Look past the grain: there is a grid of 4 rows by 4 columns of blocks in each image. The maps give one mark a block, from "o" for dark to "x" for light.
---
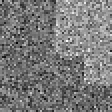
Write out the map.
o o x x
o o x x
o o o x
o o o o
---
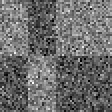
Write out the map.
x o x x
x o x x
o x o o
o x o o
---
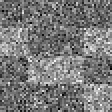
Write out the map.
o o o o
x o o x
o x x o
o o o x
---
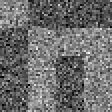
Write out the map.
x o o o
o x x x
o x o x
o x o x
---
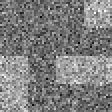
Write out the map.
o o o x
o o o o
x o x x
x o o o
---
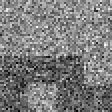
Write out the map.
x x x x
x x x x
o o o x
o x o o
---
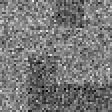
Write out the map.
x x o x
x x x x
x o x x
x o o o
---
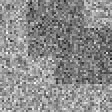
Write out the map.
x o o x
x o o o
x x o o
x x x x
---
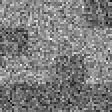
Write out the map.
x x x o
o x x x
x x o x
o o o o
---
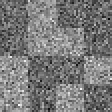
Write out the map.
o x o o
o x x o
x o o x
x o x o
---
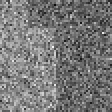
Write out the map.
x o o o
x x o o
x x o o
x x o o
